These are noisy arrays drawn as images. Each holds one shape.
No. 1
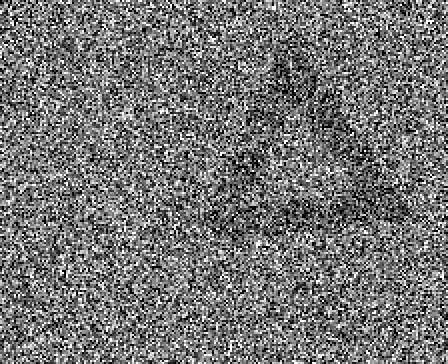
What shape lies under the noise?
triangle frame
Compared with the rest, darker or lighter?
darker
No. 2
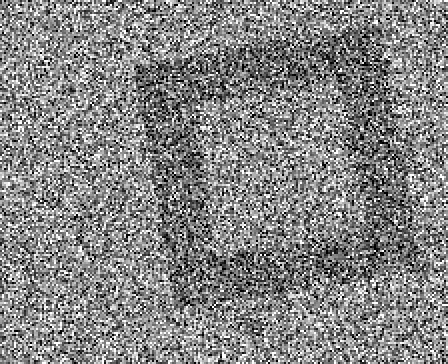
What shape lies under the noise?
square frame
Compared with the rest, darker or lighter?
darker
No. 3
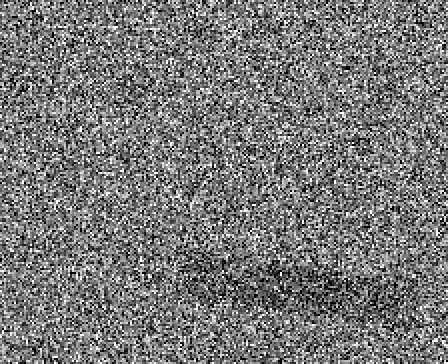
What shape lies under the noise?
bar
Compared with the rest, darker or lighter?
darker
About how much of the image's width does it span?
half
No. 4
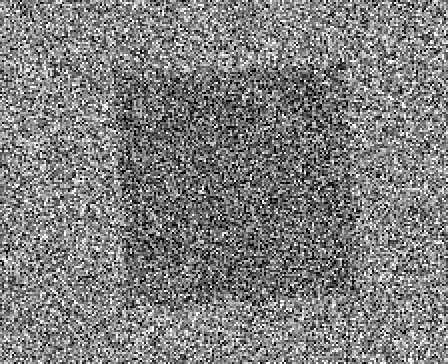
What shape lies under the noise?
square
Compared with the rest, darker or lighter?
darker
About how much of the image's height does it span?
two thirds
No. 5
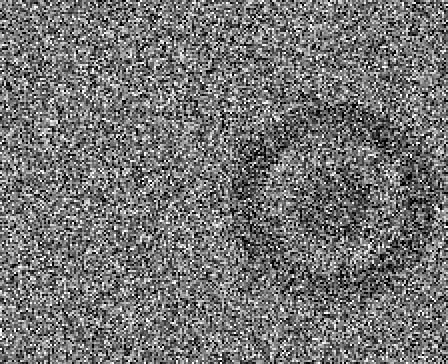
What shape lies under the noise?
bullseye
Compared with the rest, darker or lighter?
darker
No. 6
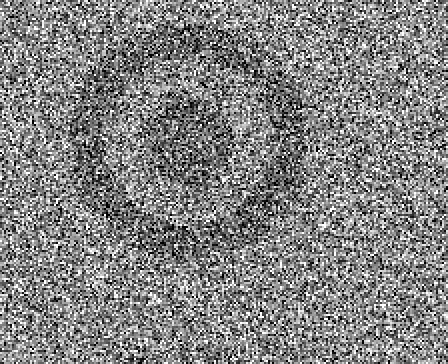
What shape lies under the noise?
bullseye
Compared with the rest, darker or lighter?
darker
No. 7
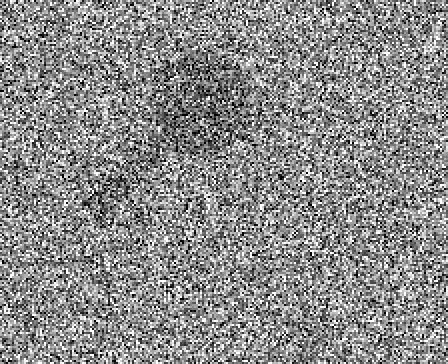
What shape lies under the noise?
lollipop
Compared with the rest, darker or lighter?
darker
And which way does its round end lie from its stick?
up and right
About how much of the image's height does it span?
half
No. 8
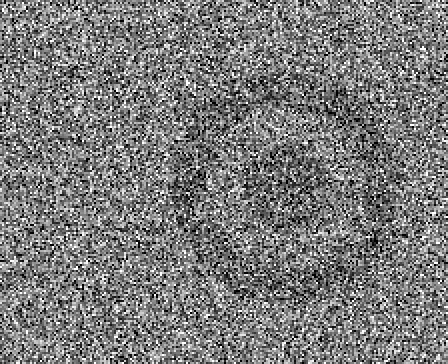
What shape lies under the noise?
bullseye
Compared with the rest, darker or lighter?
darker
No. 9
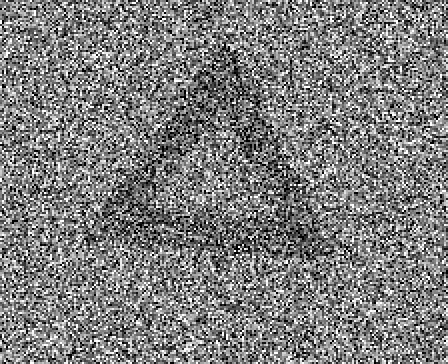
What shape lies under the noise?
triangle frame
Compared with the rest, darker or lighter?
darker
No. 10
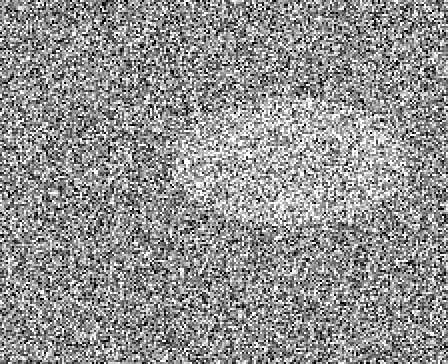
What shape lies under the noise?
ellipse
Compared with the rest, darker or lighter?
lighter
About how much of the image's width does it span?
half
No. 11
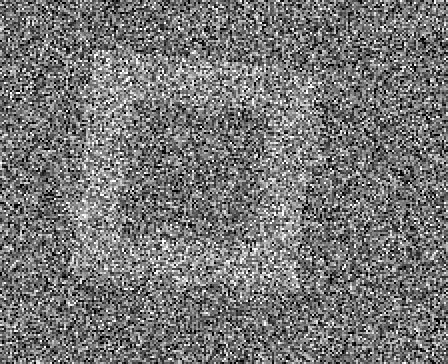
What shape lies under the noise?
square frame
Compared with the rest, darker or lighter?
lighter
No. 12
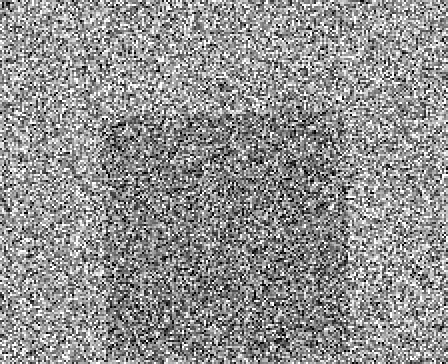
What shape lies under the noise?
square
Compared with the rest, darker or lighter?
darker
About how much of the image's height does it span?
two thirds
